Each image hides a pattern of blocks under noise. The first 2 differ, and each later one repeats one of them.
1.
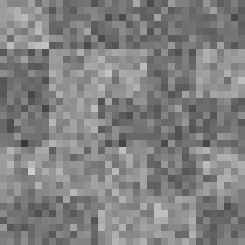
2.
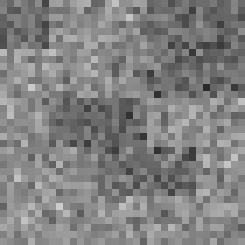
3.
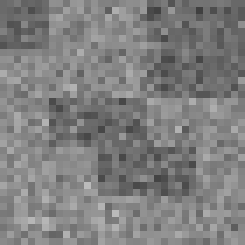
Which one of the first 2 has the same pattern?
2
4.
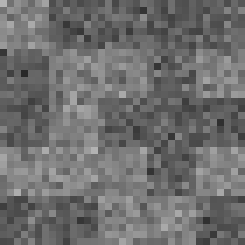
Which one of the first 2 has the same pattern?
1
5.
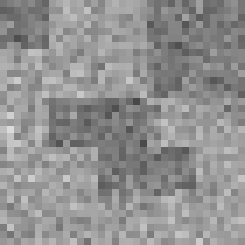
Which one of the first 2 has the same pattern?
2
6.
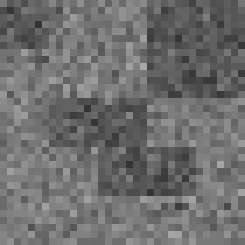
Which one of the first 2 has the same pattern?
2
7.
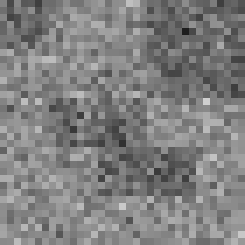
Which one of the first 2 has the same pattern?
2
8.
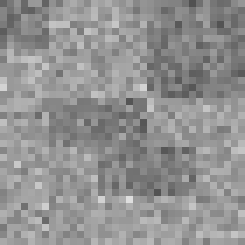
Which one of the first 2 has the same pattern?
2
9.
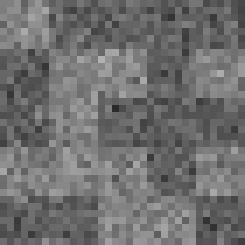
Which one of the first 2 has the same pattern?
1
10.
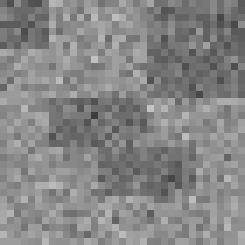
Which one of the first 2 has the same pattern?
2
